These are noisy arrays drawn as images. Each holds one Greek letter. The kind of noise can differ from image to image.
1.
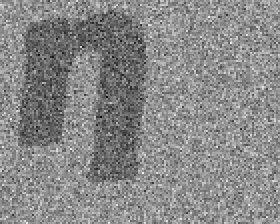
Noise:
independent entries
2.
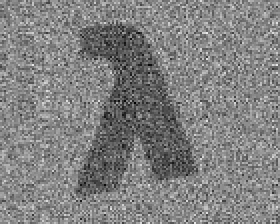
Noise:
low rank plus noise
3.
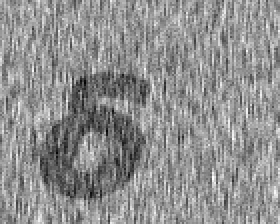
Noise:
streaked along the columns
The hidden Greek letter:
delta
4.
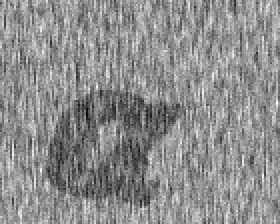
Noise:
streaked along the columns
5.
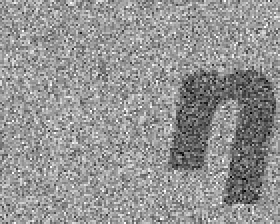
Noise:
independent entries
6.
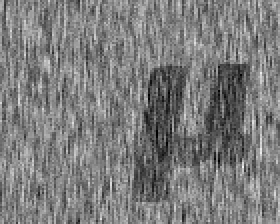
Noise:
streaked along the columns
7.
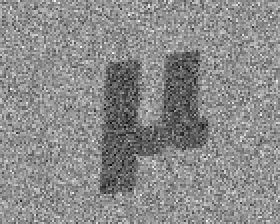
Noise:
independent entries
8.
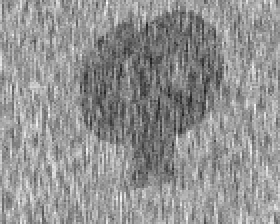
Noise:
streaked along the columns
